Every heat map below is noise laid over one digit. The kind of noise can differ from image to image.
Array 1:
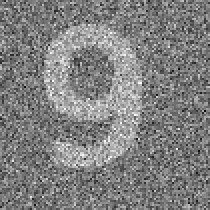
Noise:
independent entries
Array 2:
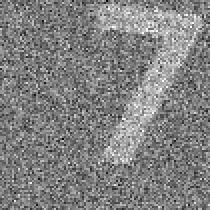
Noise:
independent entries
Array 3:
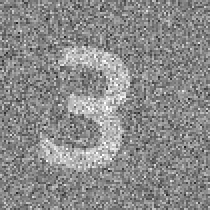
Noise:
independent entries
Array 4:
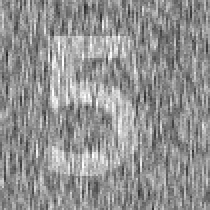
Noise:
streaked along the columns
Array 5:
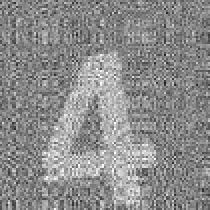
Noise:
low rank plus noise
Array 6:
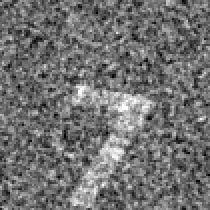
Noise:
blotchy
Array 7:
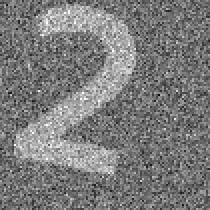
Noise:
independent entries
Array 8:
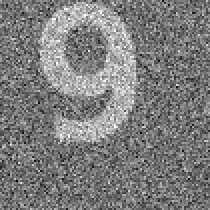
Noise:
independent entries
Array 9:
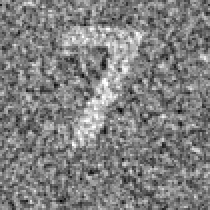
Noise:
blotchy
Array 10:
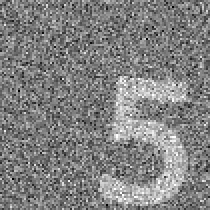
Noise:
independent entries
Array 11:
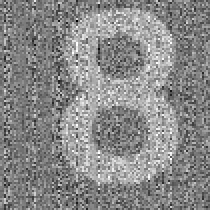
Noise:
columns of uneven size
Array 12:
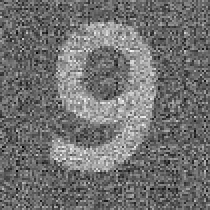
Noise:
low rank plus noise
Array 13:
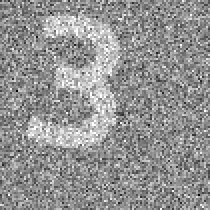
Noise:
independent entries
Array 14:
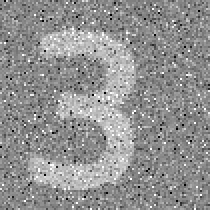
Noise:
heavy tails
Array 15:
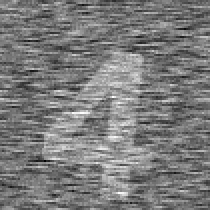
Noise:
streaked along the rows
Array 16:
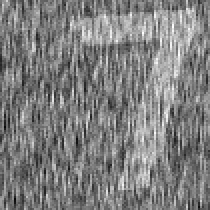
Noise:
streaked along the columns
